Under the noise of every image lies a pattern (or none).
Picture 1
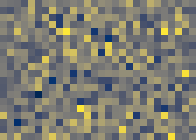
only noise
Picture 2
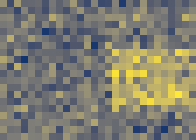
one block
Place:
middle right
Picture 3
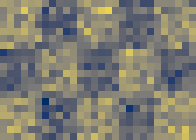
a checkerboard
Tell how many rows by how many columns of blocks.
3 by 5
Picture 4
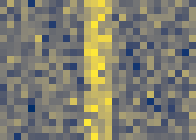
one band of columns
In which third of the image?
middle
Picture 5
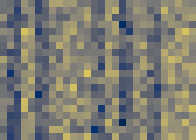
bands of columns
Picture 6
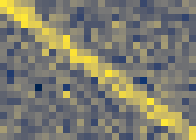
a diagonal band
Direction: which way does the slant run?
top left to bottom right
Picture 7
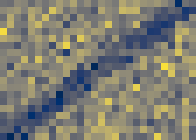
a diagonal band
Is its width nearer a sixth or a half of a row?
a sixth
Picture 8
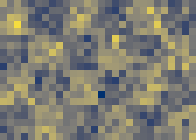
a checkerboard
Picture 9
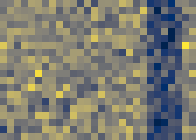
one band of columns
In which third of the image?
right
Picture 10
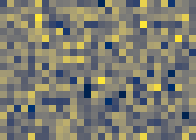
only noise
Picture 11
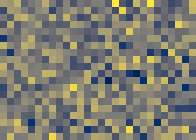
only noise
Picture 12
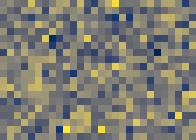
only noise
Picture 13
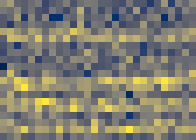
bands of rows
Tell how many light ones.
4
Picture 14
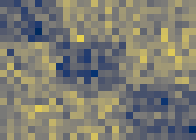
blocks along the diagonal
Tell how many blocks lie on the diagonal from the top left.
3
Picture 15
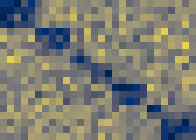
blocks along the diagonal
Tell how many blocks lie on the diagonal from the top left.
7
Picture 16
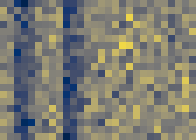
bands of columns
